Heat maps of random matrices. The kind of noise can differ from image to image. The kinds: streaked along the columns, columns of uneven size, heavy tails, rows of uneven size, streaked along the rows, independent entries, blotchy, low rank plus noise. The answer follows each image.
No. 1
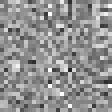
low rank plus noise
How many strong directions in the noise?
two
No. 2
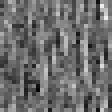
streaked along the columns
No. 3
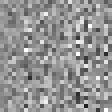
columns of uneven size
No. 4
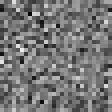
low rank plus noise
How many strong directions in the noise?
five to eight
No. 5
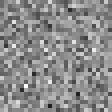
independent entries
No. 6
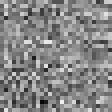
low rank plus noise
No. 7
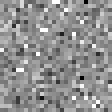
heavy tails
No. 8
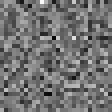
low rank plus noise
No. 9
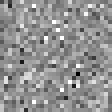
heavy tails
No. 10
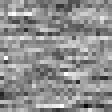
streaked along the rows
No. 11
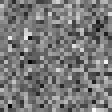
low rank plus noise
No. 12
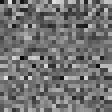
rows of uneven size
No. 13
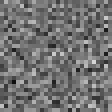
low rank plus noise
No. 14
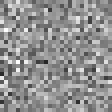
low rank plus noise
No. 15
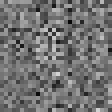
low rank plus noise
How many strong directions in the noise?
three or four
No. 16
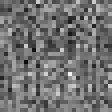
low rank plus noise
